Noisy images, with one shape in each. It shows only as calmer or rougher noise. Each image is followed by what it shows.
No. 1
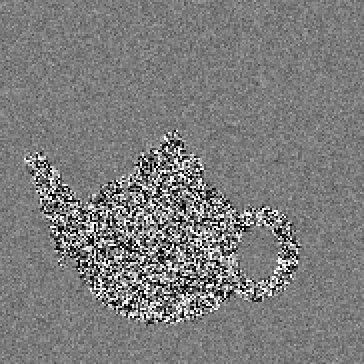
teapot
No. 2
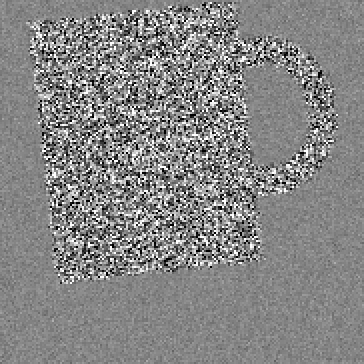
cup
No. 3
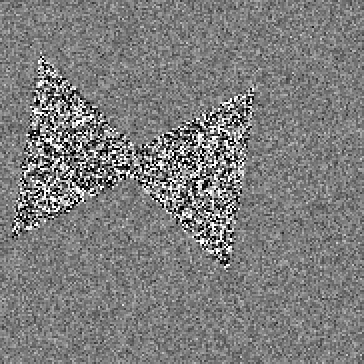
bow tie
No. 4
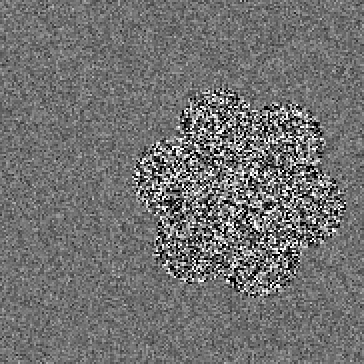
flower
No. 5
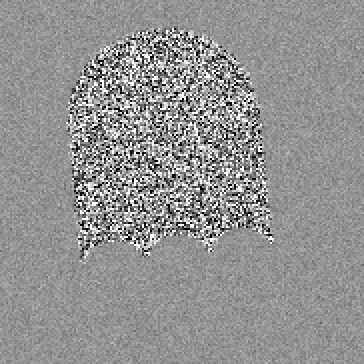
ghost
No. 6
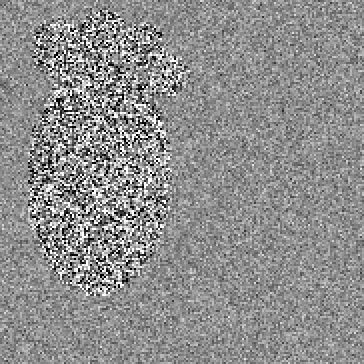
footprint
